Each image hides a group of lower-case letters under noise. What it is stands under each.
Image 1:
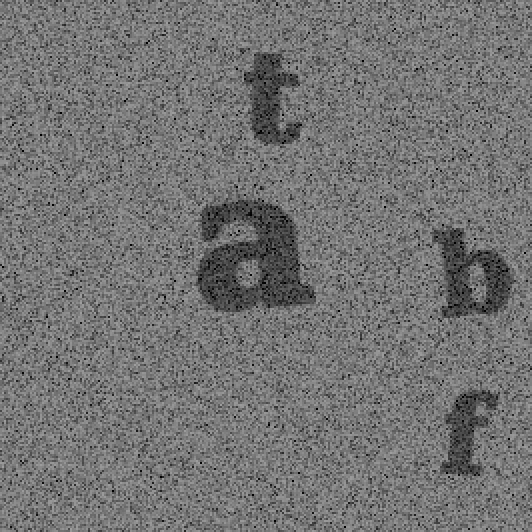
top middle: t; centre: a; middle right: b; bottom right: f
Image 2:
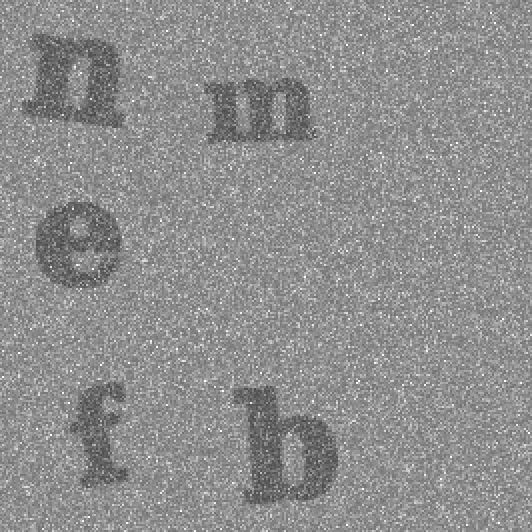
top left: n; top middle: m; middle left: e; bottom left: f; bottom middle: b
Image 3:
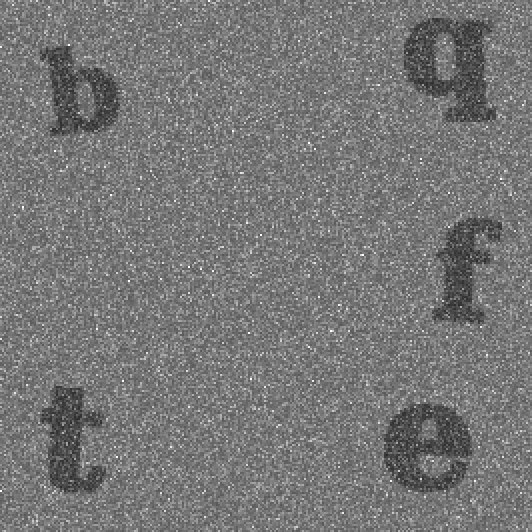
top left: b; top right: q; middle right: f; bottom left: t; bottom right: e
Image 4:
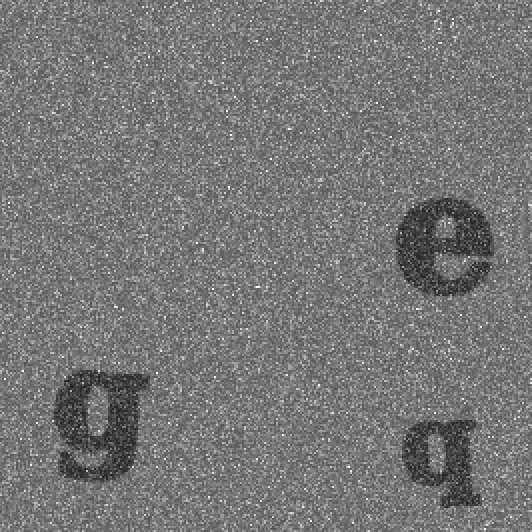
middle right: e; bottom left: g; bottom right: q
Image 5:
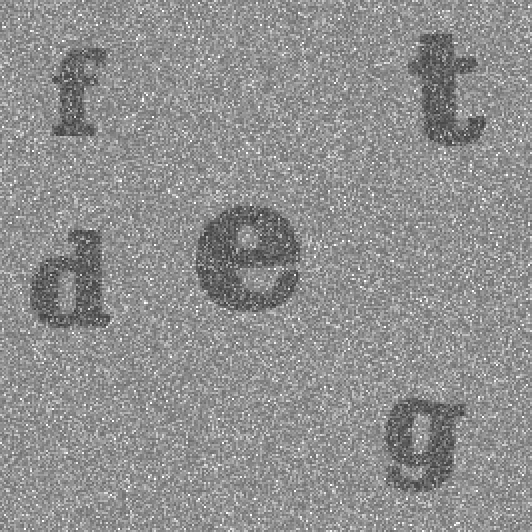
top left: f; top right: t; middle left: d; centre: e; bottom right: g
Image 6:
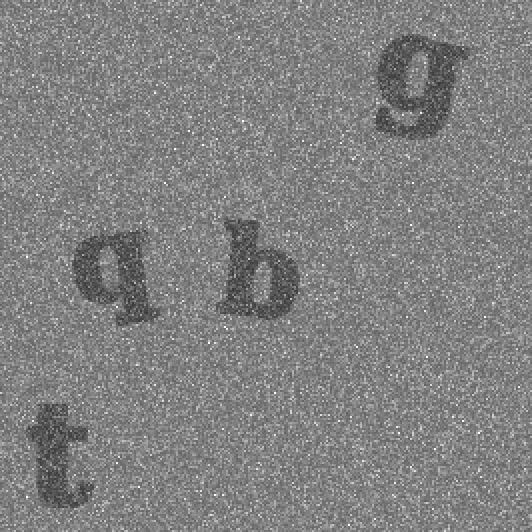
top right: g; middle left: q; centre: b; bottom left: t
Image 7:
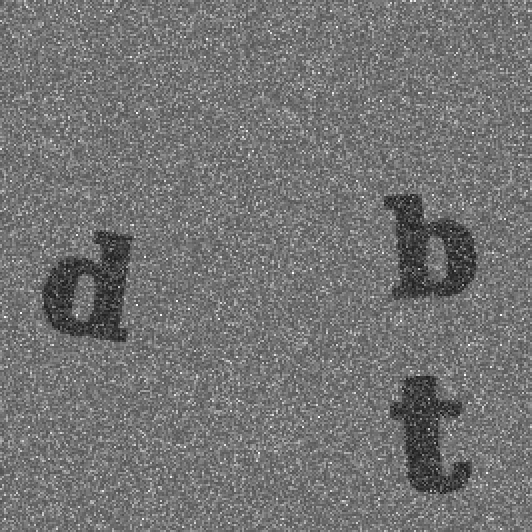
middle left: d; middle right: b; bottom right: t
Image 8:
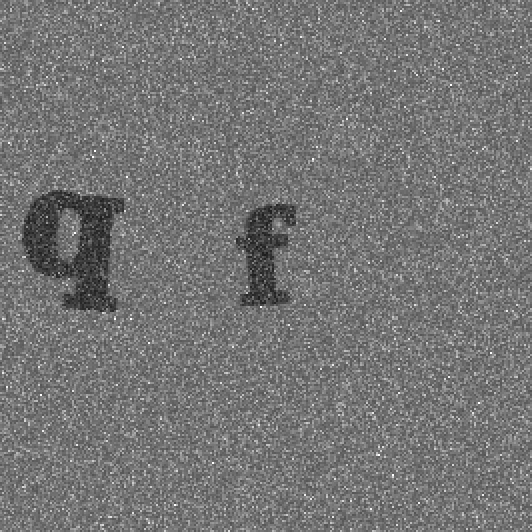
middle left: q; centre: f
